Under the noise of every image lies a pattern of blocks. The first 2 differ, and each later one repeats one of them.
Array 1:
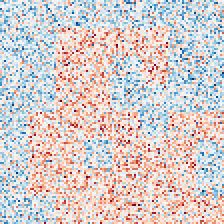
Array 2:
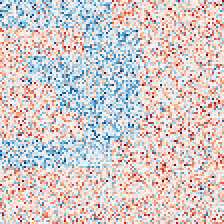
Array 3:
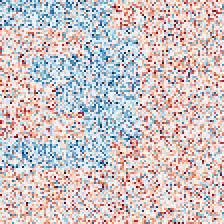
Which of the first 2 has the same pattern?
2
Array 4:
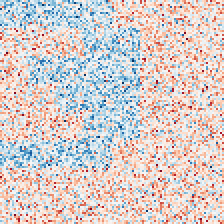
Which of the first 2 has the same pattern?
2
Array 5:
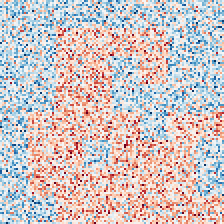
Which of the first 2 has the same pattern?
1
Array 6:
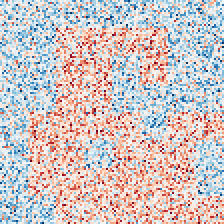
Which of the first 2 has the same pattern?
1
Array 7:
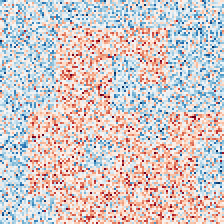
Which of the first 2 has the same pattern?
1
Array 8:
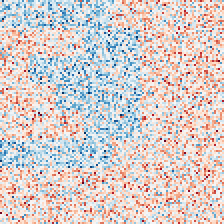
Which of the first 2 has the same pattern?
2
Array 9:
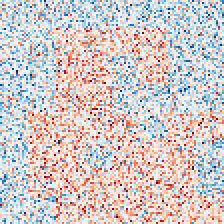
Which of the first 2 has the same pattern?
1
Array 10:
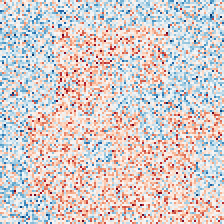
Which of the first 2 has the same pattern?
1
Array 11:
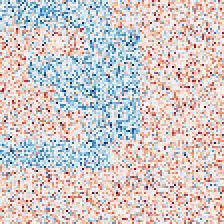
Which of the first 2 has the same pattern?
2
